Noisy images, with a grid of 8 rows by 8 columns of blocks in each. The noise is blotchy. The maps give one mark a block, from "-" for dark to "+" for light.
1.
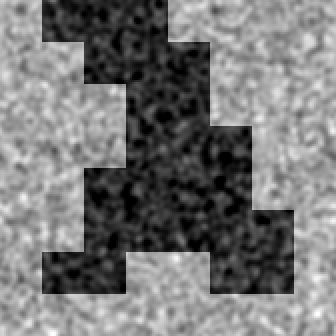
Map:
+ - - - + + + +
+ + - - - + + +
+ + + - - + + +
+ + + - - - + +
+ + - - - - + +
+ + - - - - - +
+ - - + + - - +
+ + + + + + + +
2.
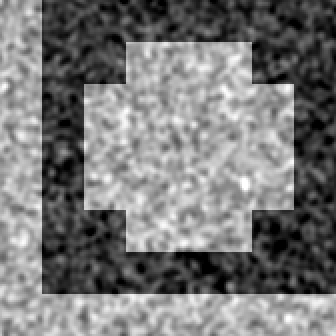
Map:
+ - - - - - - -
+ - - + + + - -
+ - + + + + + -
+ - + + + + + -
+ - + + + + + -
+ - - + + + - -
+ - - - - - - -
+ + + + + + + +
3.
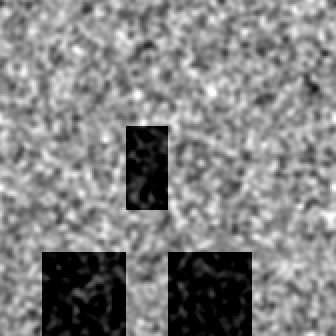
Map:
+ + + + + + + +
+ + + + + + + +
+ + + + + + + +
+ + + - + + + +
+ + + - + + + +
+ + + + + + + +
+ - - + - - + +
+ - - + - - + +
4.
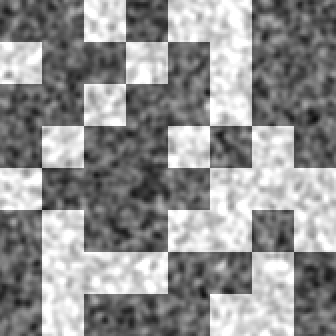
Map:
- - + - + + - -
+ - - + - + - -
- - + - - + - -
- + - - + - + -
+ - - - - + + +
- + - - + + - +
- + + + - - + -
- + - - - + + -
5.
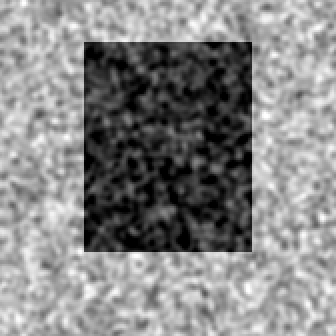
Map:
+ + + + + + + +
+ + - - - - + +
+ + - - - - + +
+ + - - - - + +
+ + - - - - + +
+ + - - - - + +
+ + + + + + + +
+ + + + + + + +
